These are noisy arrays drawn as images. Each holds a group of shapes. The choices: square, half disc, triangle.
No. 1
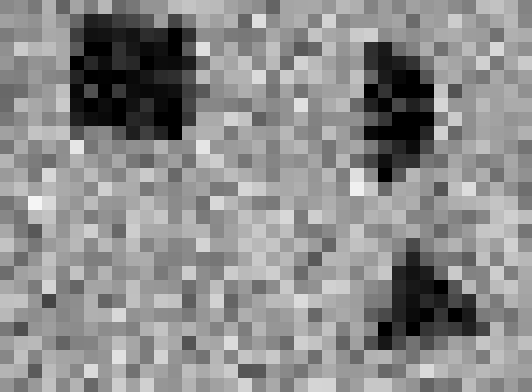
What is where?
top left: square; top right: half disc; bottom right: triangle
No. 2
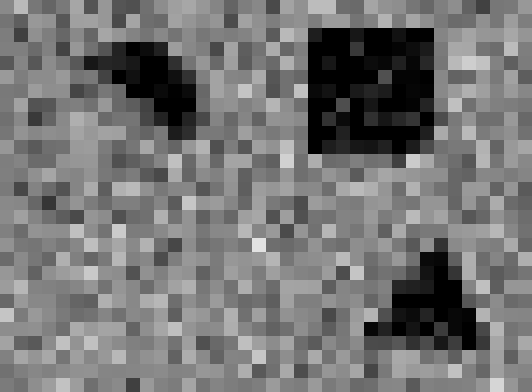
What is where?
top left: half disc; top right: square; bottom right: triangle
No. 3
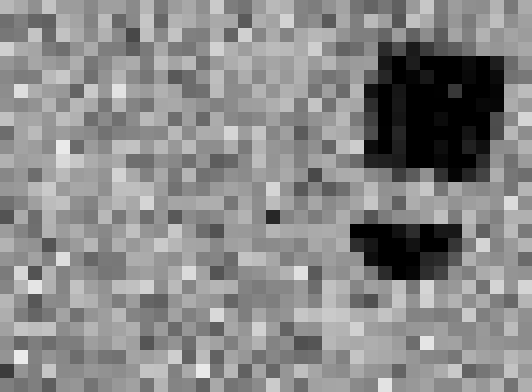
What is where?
top right: square; bottom right: half disc
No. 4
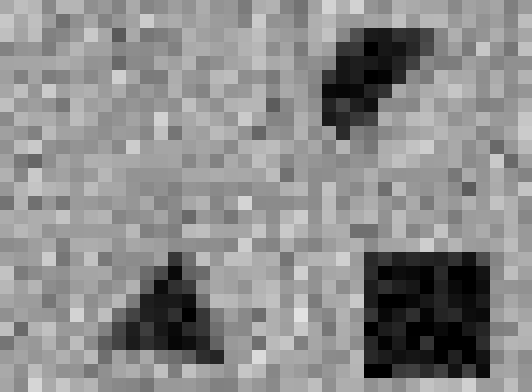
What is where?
top right: half disc; bottom left: triangle; bottom right: square
